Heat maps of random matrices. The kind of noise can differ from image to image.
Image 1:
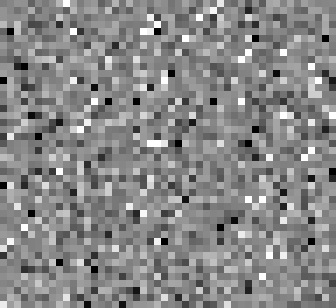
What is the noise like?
heavy tails
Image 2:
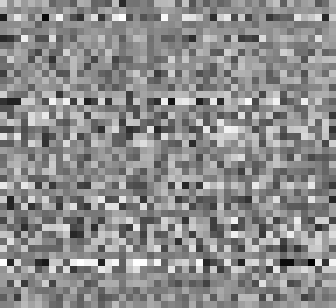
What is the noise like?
rows of uneven size
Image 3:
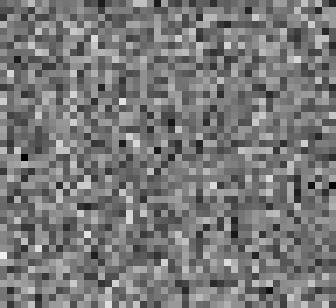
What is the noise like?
independent entries
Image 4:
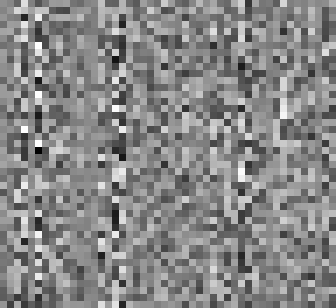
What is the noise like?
columns of uneven size
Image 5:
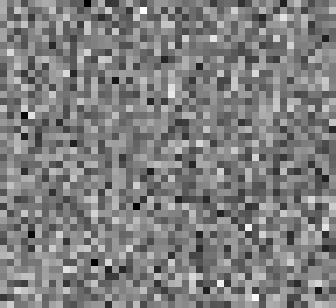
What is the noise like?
independent entries
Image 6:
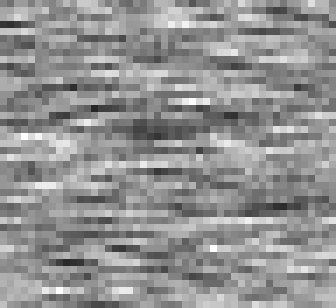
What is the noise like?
streaked along the rows
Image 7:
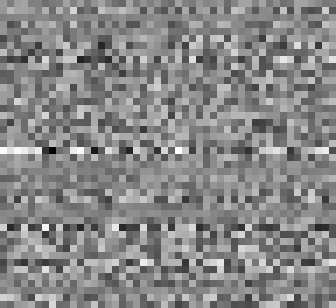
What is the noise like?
rows of uneven size
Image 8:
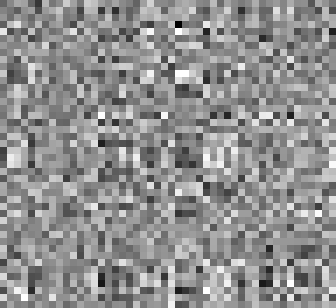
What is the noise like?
low rank plus noise
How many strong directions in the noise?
two
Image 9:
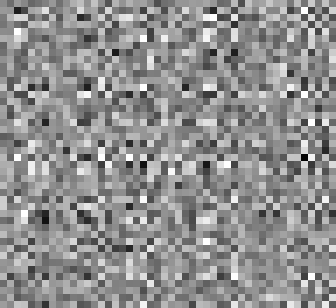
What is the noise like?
low rank plus noise
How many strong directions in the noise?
one
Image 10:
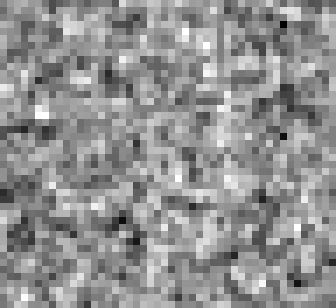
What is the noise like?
blotchy
